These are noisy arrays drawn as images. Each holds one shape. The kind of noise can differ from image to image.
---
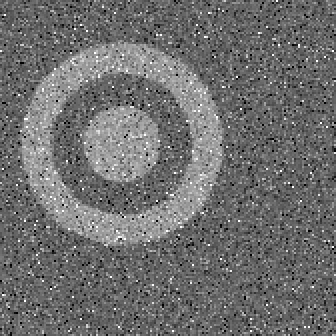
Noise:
heavy tails
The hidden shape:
bullseye
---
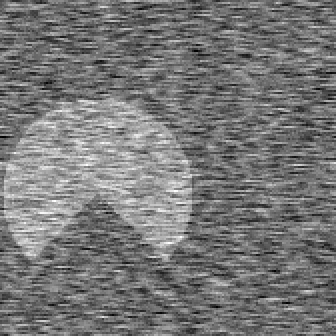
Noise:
streaked along the rows
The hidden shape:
disc with a wedge cut out
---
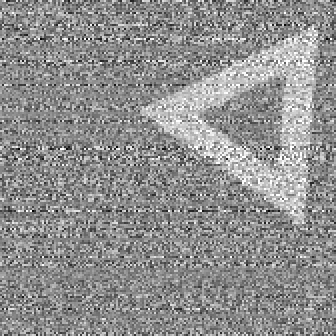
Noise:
rows of uneven size
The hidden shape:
triangle frame
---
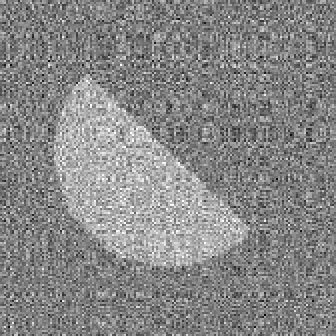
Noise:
low rank plus noise
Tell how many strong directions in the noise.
two
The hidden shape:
half disc
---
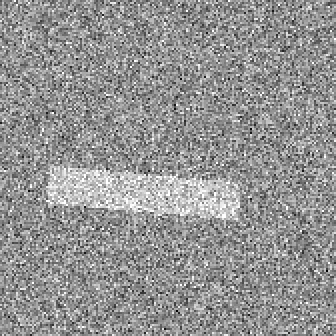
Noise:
independent entries
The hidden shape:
bar
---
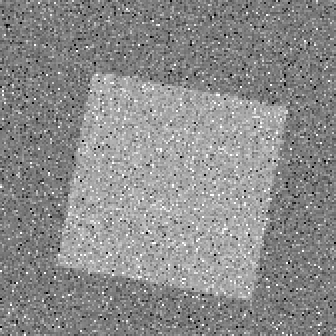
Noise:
heavy tails
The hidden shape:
square
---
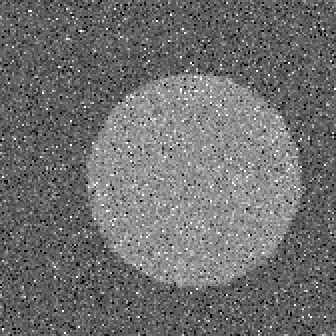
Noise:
heavy tails
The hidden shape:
disc
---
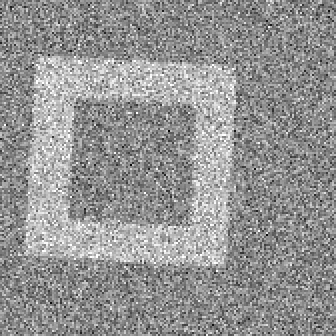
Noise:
independent entries
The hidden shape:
square frame
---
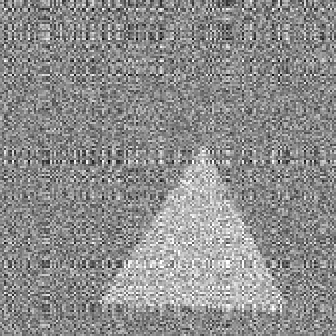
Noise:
low rank plus noise
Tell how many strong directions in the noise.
one
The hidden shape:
triangle
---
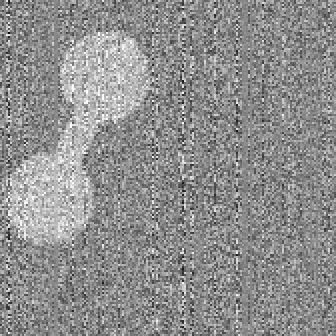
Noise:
columns of uneven size
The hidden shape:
dumbbell
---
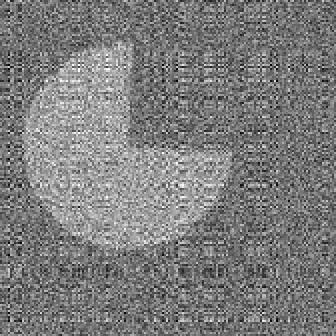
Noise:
low rank plus noise
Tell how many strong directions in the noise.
one
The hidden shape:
disc with a wedge cut out
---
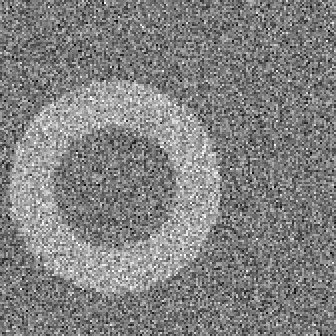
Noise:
independent entries
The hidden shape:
ring
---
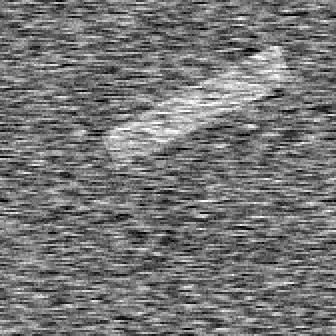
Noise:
streaked along the rows
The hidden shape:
bar
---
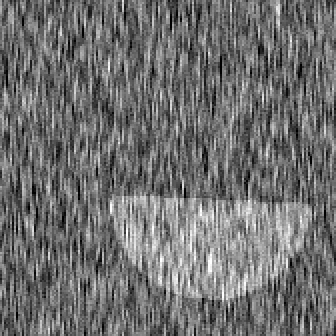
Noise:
streaked along the columns
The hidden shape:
half disc
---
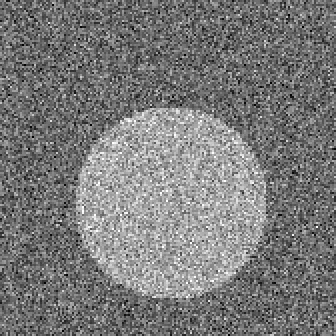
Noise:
independent entries
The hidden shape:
disc
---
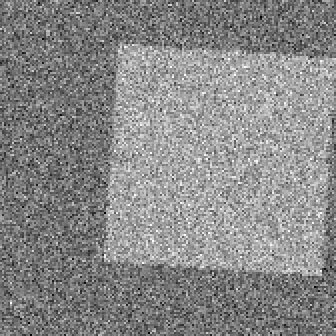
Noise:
independent entries
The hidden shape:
square
